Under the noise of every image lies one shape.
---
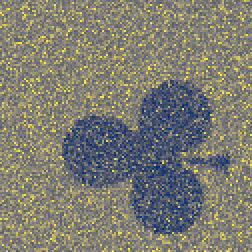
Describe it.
dark club
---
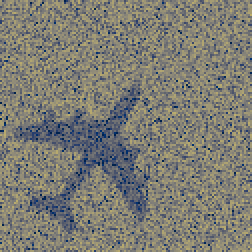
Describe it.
dark airplane
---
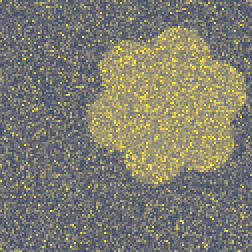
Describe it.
light flower
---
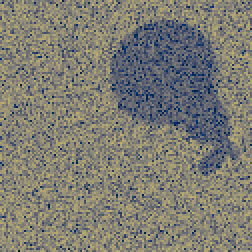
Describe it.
dark pear
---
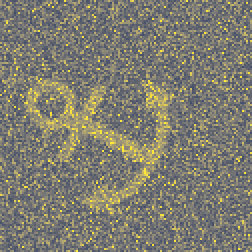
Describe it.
light anchor
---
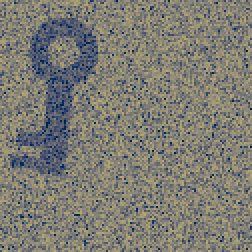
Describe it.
dark key
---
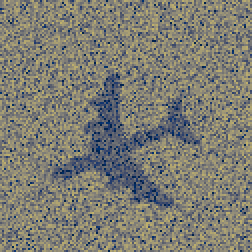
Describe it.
dark airplane
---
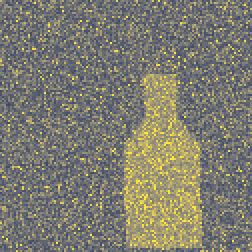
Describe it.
light bottle
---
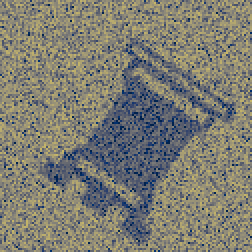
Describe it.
dark chess rook
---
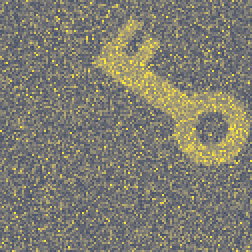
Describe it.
light key
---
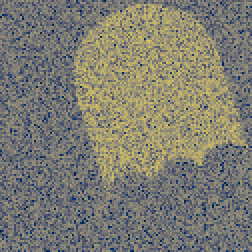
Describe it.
light ghost
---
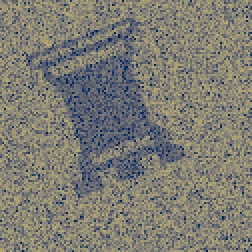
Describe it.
dark chess rook
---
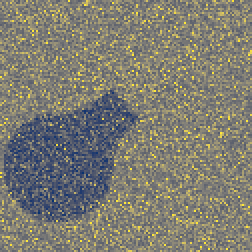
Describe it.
dark light bulb
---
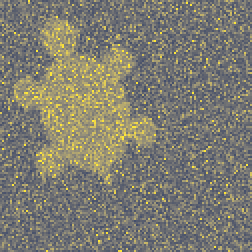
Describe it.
light turtle
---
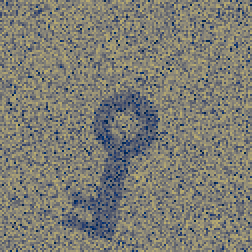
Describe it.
dark key
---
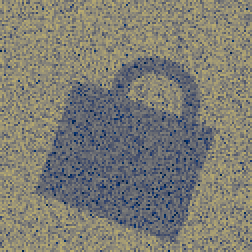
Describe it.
dark cup
